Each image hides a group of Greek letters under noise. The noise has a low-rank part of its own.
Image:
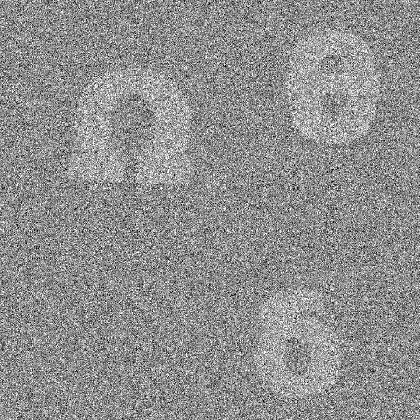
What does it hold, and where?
top left: omega; top right: theta; bottom right: delta
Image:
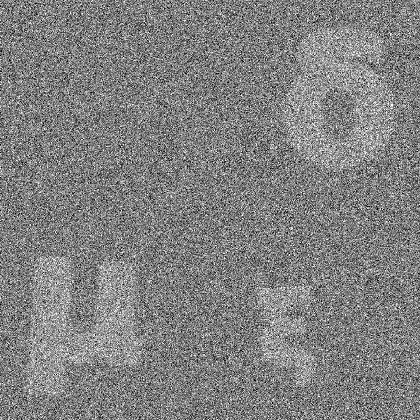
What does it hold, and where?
top right: delta; bottom left: mu; bottom right: xi
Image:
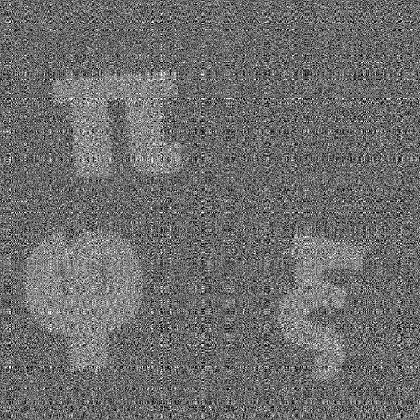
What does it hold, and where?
top left: pi; bottom left: phi; bottom right: xi
